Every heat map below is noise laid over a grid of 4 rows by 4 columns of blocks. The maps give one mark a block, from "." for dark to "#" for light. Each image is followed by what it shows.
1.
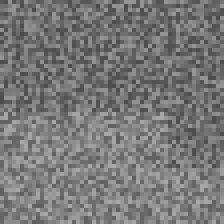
. . . .
. . . .
# # # .
# # # #
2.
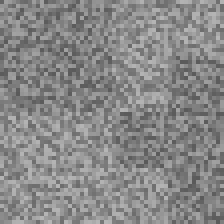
. . # #
. . # .
# # . .
# # # .
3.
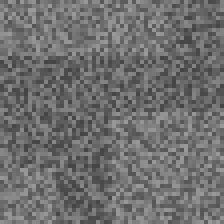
# # # .
. . . .
. . # #
# . # #
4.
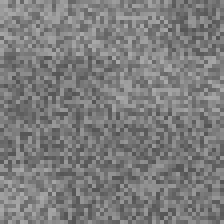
# # # .
. . # #
. . . .
# . . .
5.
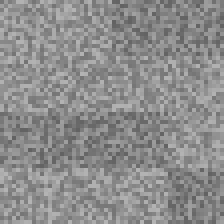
# # . .
# # # #
. . . #
# # # .
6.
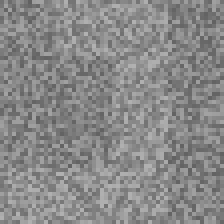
. # # .
. . # .
. . # .
# # # .
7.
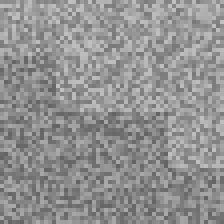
# # # #
. # # #
. . . #
. . . .
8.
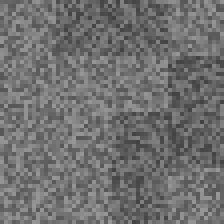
# . . #
# # # .
# # . .
# # . #
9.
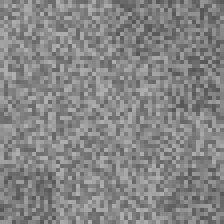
# # . .
# # # .
# # # #
. # # .
